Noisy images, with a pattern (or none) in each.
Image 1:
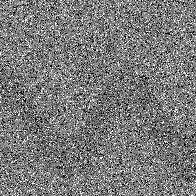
a wavy band
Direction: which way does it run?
left to right
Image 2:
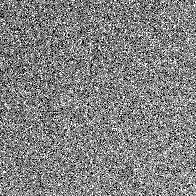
a smooth slope
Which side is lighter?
bottom right
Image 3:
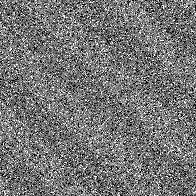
diagonal stripes
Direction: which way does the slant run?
top left to bottom right
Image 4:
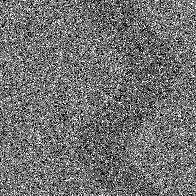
a wavy band
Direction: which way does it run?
top to bottom
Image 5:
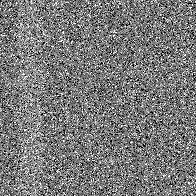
one vertical stripe
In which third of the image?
left
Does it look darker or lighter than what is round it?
lighter
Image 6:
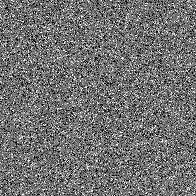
only noise
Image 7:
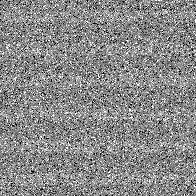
horizontal stripes
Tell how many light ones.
6
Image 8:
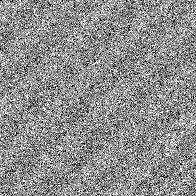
diagonal stripes
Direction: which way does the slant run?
bottom left to top right
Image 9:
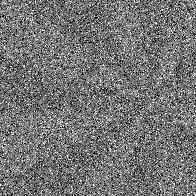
spokes from one point
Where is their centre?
middle right
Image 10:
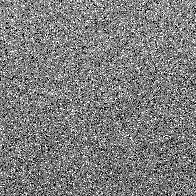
a smooth slope
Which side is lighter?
top
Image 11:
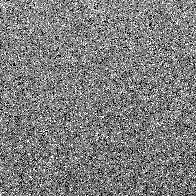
a smooth slope
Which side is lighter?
top
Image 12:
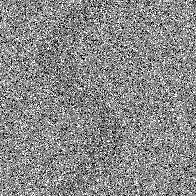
a wavy band
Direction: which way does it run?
top to bottom
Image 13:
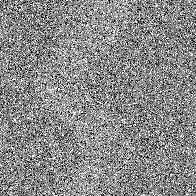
a wavy band
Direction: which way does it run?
top to bottom
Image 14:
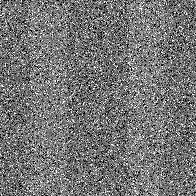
vertical stripes
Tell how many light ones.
2
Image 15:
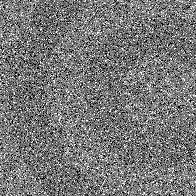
rings round one point
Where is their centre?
middle right
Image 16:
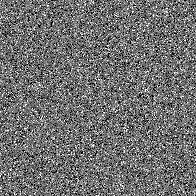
only noise
